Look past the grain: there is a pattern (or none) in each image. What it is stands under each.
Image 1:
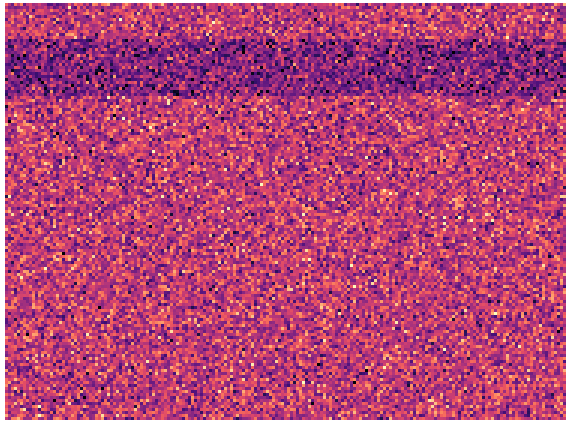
one horizontal stripe
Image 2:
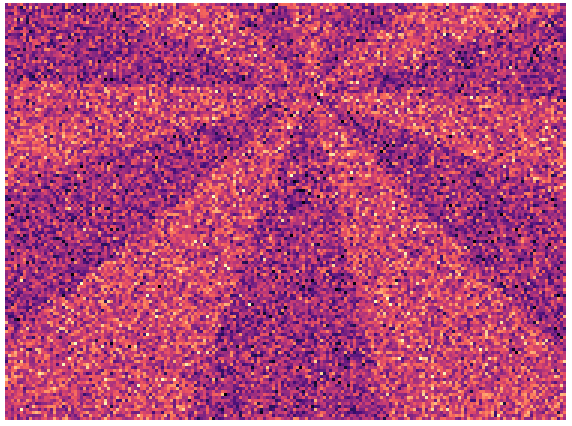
spokes from one point
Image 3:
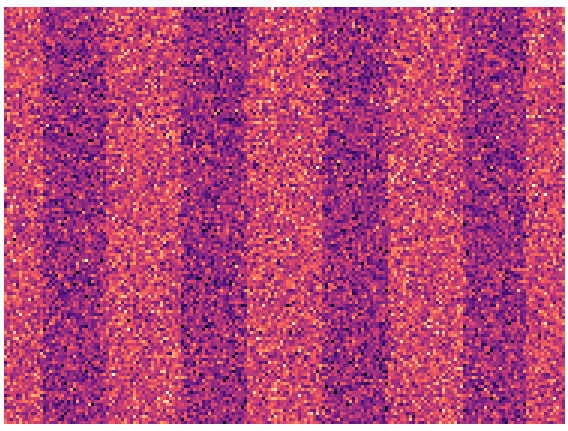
vertical stripes
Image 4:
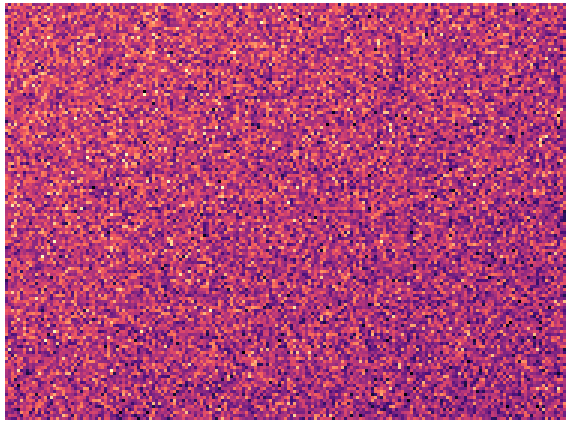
a smooth slope
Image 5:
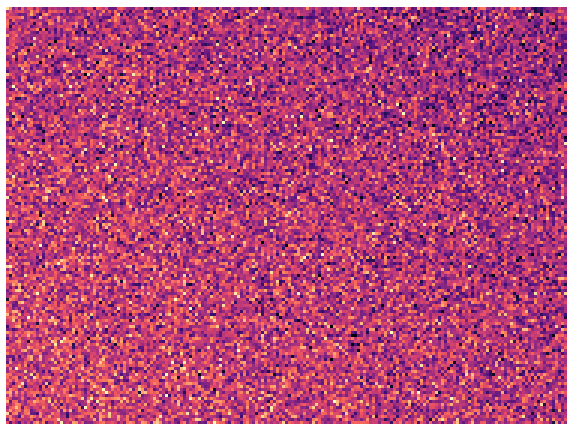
a smooth slope
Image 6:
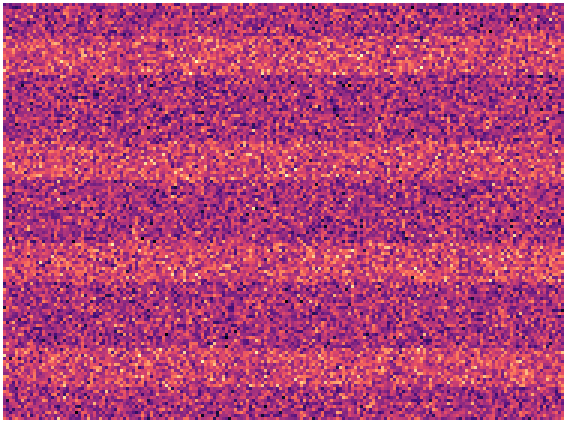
horizontal stripes
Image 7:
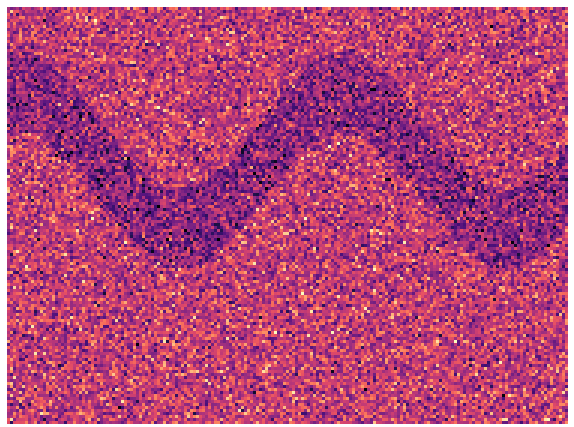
a wavy band
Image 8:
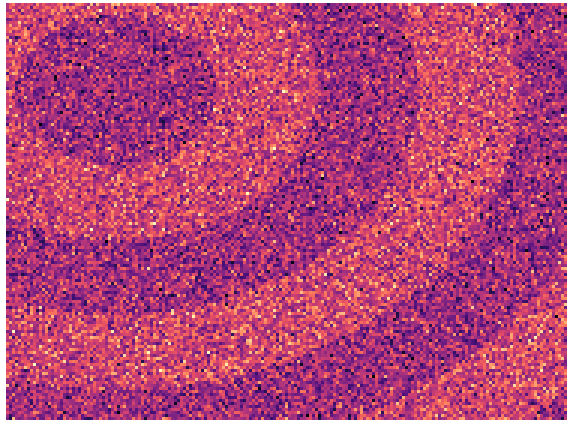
rings round one point
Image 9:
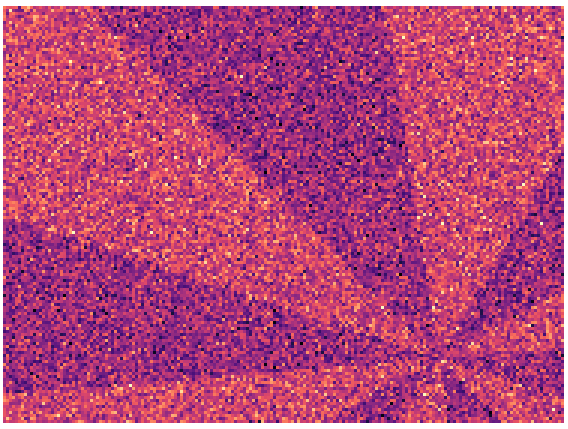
spokes from one point
